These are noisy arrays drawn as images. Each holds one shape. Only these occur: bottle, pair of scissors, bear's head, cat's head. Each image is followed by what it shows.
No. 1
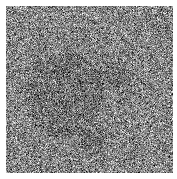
bear's head
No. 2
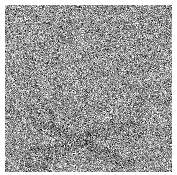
pair of scissors
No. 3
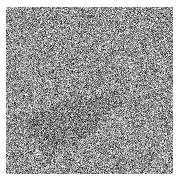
bottle
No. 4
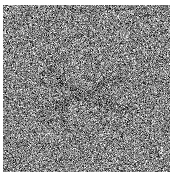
pair of scissors
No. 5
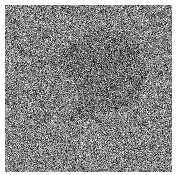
cat's head
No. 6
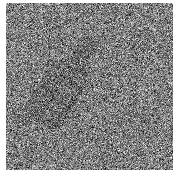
bottle
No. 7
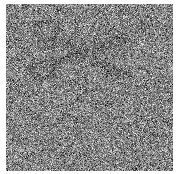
pair of scissors
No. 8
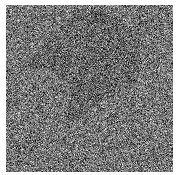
cat's head
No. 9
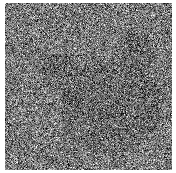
bear's head
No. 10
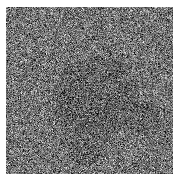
bear's head
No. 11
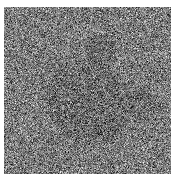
bear's head
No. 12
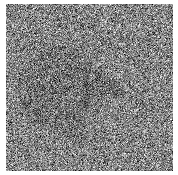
cat's head
